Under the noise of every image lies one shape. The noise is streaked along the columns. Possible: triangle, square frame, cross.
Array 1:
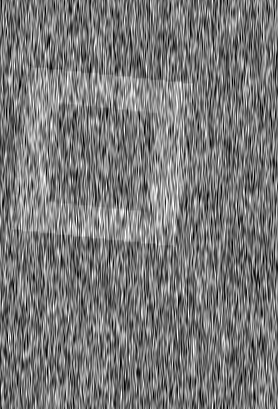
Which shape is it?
square frame
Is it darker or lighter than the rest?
lighter
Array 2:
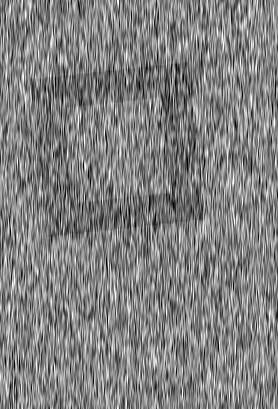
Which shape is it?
square frame
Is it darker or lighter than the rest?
darker
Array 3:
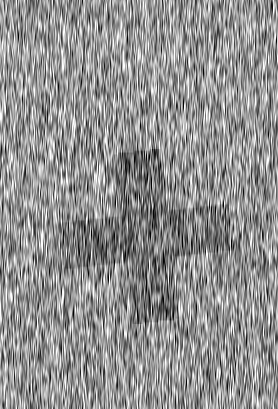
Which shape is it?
cross
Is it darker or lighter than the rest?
darker
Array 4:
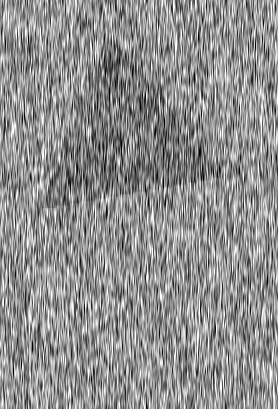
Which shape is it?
triangle
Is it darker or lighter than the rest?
darker
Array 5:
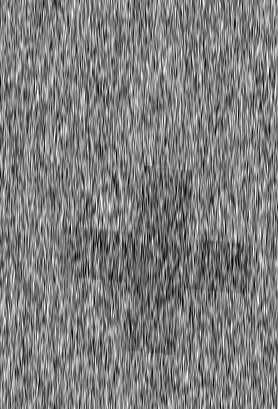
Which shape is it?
cross
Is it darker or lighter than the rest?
darker
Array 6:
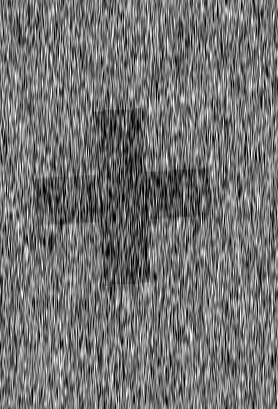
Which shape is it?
cross
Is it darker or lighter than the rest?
darker
